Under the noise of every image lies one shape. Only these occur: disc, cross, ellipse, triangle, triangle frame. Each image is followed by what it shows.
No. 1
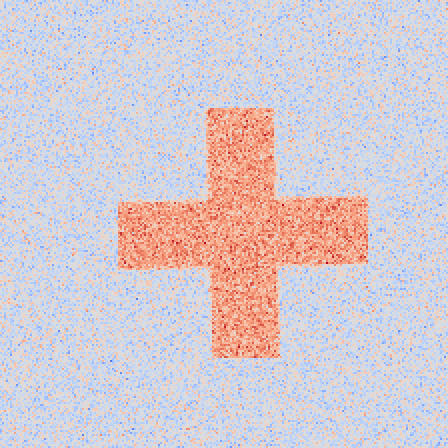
red cross
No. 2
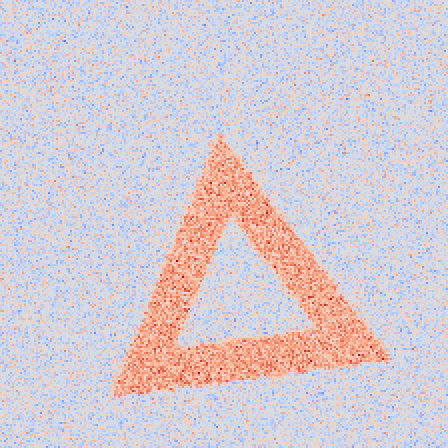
red triangle frame
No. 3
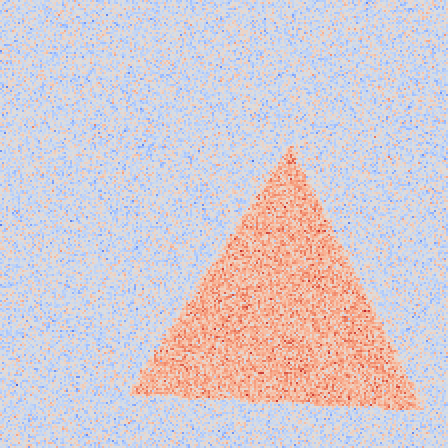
red triangle
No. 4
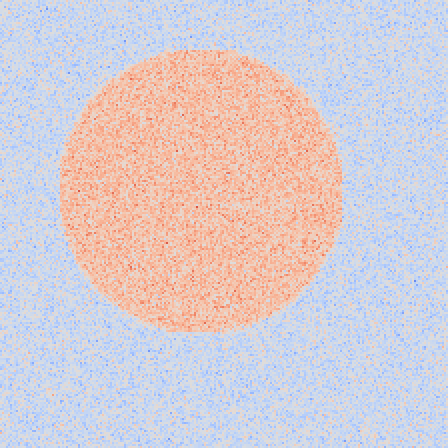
red disc
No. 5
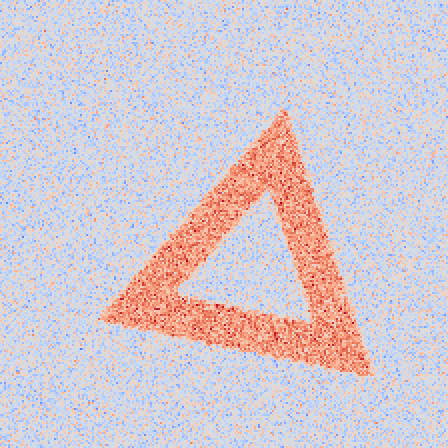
red triangle frame
